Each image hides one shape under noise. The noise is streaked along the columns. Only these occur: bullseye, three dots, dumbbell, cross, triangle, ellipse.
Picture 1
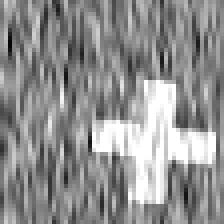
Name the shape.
cross
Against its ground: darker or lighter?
lighter
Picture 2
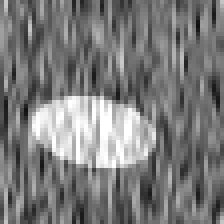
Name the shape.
ellipse
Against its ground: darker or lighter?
lighter
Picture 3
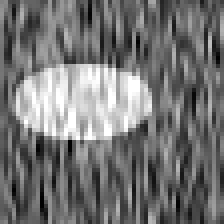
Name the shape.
ellipse
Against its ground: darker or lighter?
lighter
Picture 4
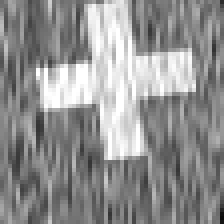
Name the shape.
cross
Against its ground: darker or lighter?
lighter
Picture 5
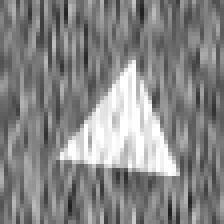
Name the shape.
triangle
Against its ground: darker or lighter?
lighter
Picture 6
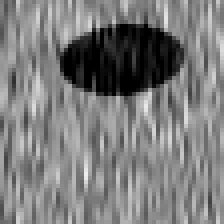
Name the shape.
ellipse
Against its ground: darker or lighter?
darker
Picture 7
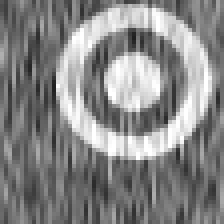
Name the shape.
bullseye
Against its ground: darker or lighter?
lighter
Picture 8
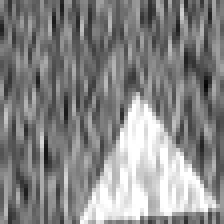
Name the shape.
triangle
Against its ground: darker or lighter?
lighter
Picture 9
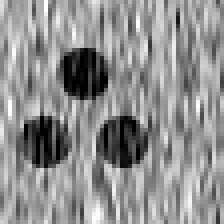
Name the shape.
three dots
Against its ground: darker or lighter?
darker
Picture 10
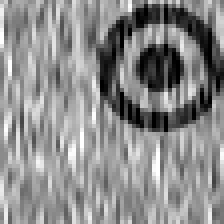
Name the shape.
bullseye
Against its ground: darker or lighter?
darker
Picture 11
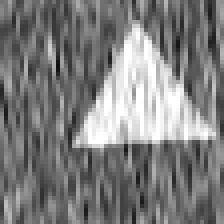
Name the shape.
triangle
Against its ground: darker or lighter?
lighter
